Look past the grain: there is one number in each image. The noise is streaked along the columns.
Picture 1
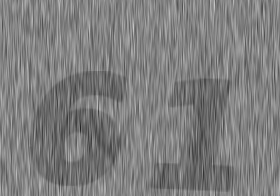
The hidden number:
61
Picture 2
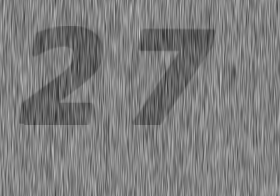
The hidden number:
27
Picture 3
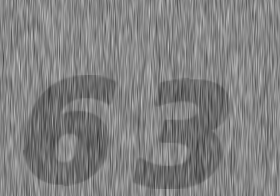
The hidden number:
63
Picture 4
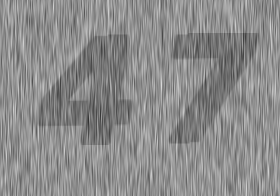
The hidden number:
47
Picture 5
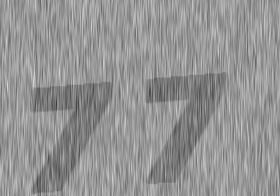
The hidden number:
77
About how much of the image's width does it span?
two thirds
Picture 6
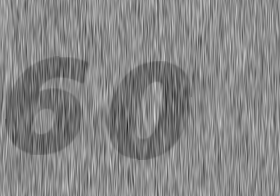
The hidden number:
60
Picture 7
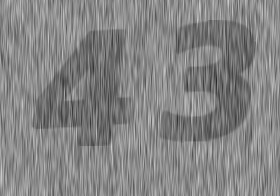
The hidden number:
43
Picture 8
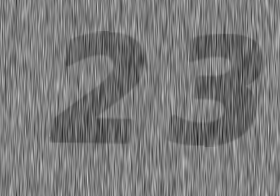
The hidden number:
23
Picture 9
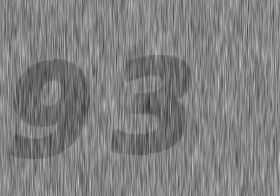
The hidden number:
93
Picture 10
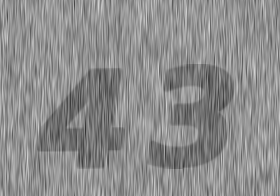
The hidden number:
43
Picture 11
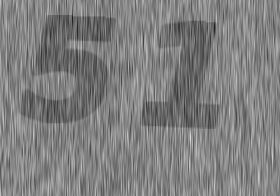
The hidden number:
51
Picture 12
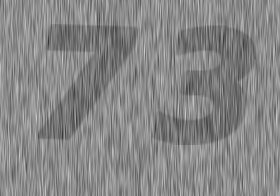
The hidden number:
73
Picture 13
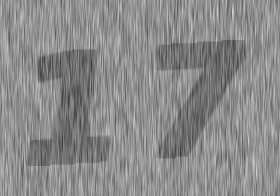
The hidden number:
17
